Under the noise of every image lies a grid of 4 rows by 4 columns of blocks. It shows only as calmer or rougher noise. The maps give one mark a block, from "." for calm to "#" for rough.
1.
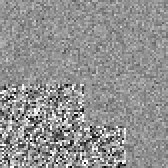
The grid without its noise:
. . . .
. . . .
# # . .
# # # .
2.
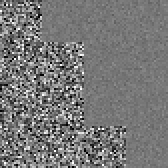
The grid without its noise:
# . . .
# # . .
# # . .
# # # .
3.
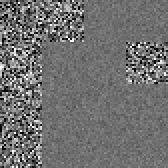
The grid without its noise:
# # . .
# . . #
# . . .
# . . .
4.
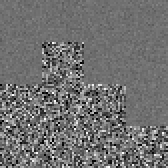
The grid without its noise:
. . . .
. # . .
# # # .
# # # #
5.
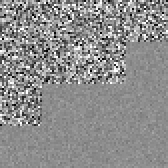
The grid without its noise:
# # # #
# # # .
# . . .
. . . .
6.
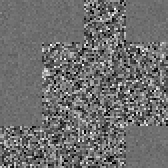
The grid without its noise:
. . # .
. # # #
. # # #
# # # .
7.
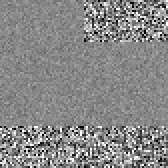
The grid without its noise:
. . # #
. . . .
. . . .
# # # #
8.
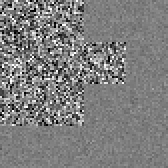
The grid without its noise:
# # . .
# # # .
# # . .
. . . .
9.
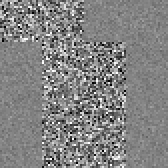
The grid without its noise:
# # . .
. # # .
. # # .
. # # .
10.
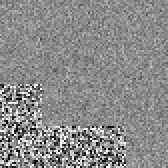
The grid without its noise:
. . . .
. . . .
# . . .
# # # .
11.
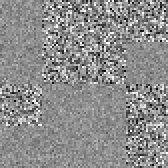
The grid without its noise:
. # # #
. # # .
# . . #
. . . #
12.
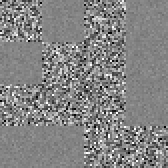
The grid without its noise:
# . # .
. # # .
# # # .
. . # #
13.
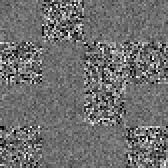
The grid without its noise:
. # . .
# . # #
. . # .
# . . #
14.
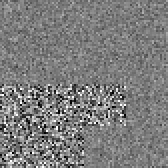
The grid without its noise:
. . . .
. . . .
# # # .
# # . .
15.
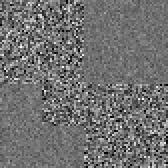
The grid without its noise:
# # . .
# # . .
. # # #
. . # #
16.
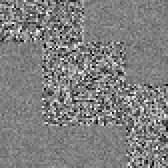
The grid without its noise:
# # . .
. # # .
. # # #
. . . #
